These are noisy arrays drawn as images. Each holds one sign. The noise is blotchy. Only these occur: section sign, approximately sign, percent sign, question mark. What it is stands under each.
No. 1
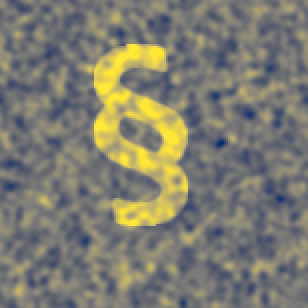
section sign
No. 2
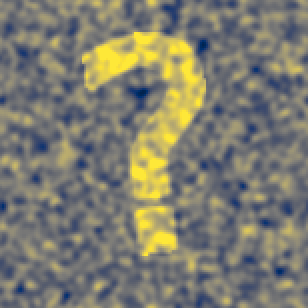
question mark
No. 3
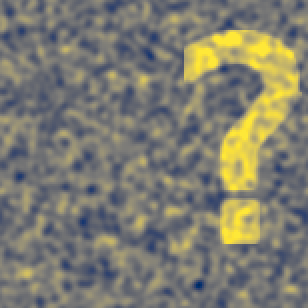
question mark
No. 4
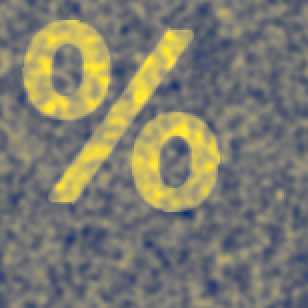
percent sign
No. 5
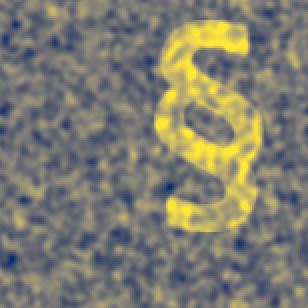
section sign
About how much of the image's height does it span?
two thirds
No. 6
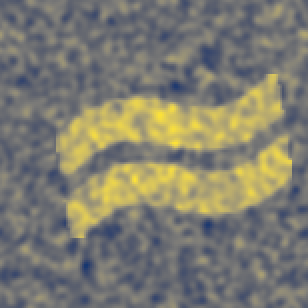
approximately sign
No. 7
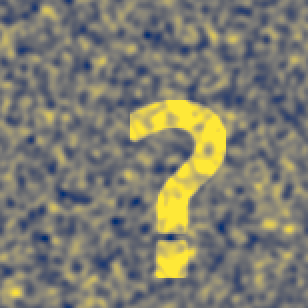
question mark
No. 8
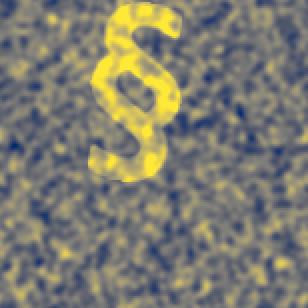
section sign
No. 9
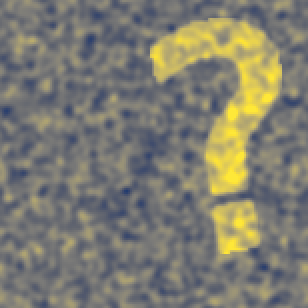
question mark
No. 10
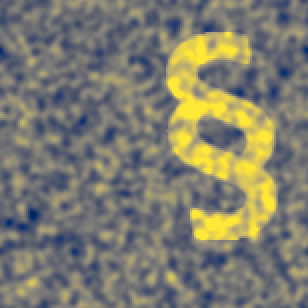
section sign
